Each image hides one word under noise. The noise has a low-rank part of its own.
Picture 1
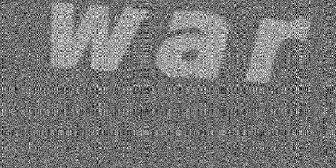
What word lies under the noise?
war
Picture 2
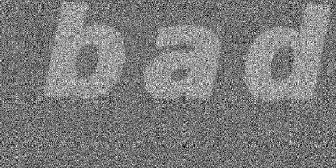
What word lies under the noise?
bad
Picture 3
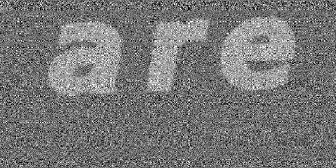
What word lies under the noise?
are
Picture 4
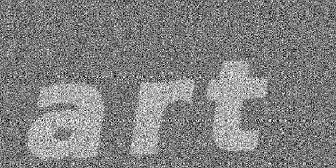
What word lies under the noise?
art
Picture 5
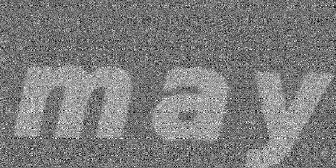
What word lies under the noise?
may
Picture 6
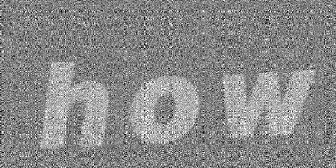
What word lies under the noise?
how
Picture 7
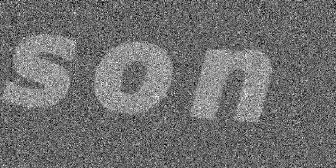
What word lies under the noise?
son
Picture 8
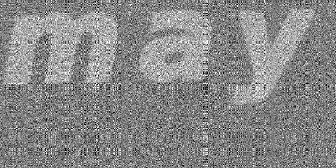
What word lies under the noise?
may
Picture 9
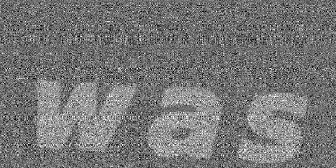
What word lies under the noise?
was
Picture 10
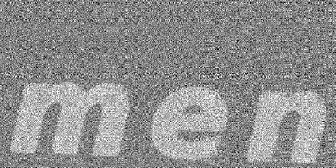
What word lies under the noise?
men
